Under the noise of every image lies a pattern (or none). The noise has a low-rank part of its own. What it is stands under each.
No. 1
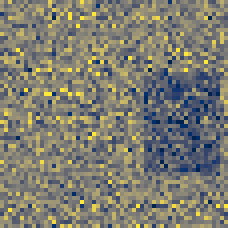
one block
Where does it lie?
middle right
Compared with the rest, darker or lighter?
darker
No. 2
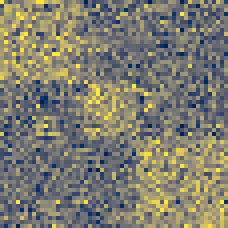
blocks along the diagonal
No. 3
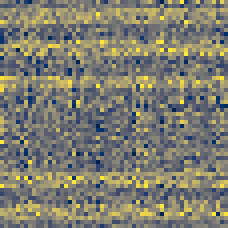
bands of rows
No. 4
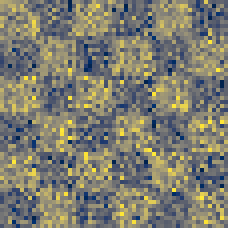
a checkerboard
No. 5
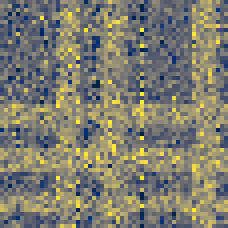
bands of rows crossing bands of columns
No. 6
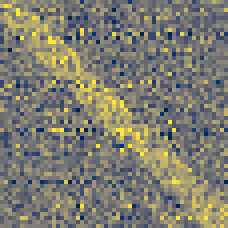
a diagonal band
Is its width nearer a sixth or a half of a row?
a sixth
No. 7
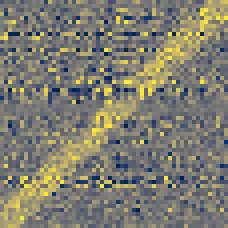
a diagonal band
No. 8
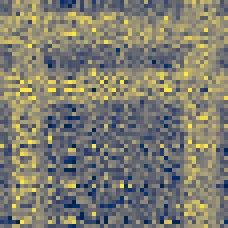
bands of rows crossing bands of columns
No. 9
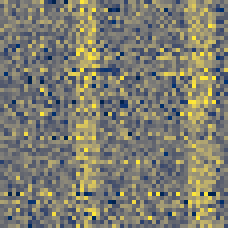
bands of columns
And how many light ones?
2
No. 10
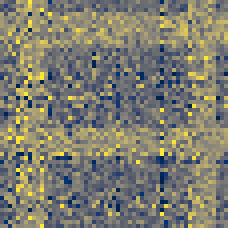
bands of rows crossing bands of columns
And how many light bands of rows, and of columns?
2 and 2
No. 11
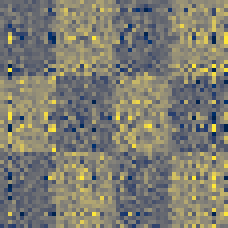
a checkerboard
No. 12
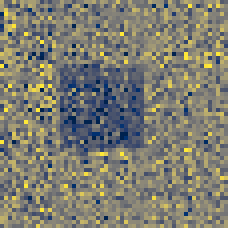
one block
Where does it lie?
centre
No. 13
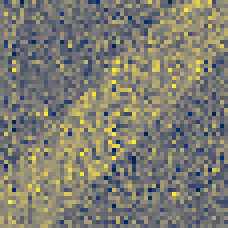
a diagonal band
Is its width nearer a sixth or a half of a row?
a half
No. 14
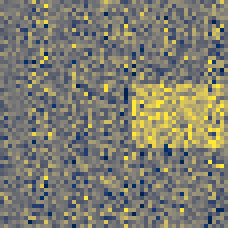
one block
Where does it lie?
middle right
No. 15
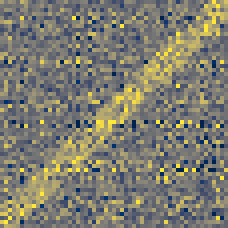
a diagonal band
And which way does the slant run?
bottom left to top right
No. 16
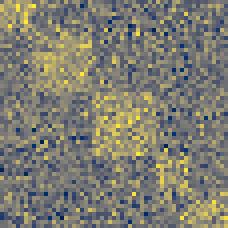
blocks along the diagonal
